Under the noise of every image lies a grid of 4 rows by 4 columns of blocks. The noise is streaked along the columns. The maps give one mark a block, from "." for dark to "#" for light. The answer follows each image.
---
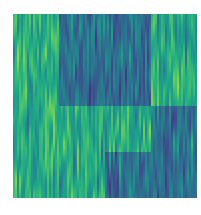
#..#
#..#
###.
##..
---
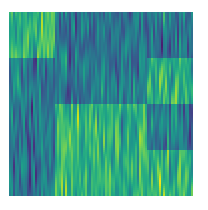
#...
...#
.##.
.###
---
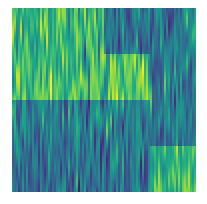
##..
###.
....
...#
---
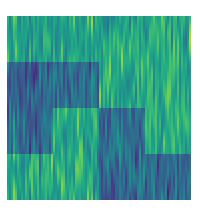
####
..##
.#.#
##..
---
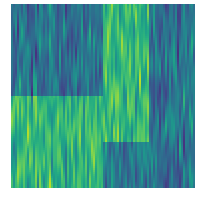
..#.
..#.
###.
##..
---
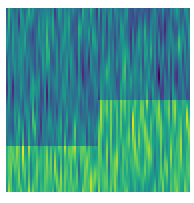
....
....
..##
####
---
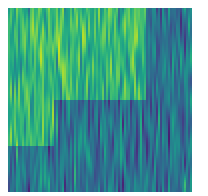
###.
###.
#...
....
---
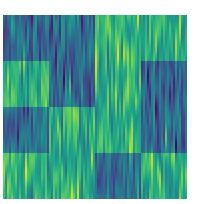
..##
#.#.
.##.
##.#
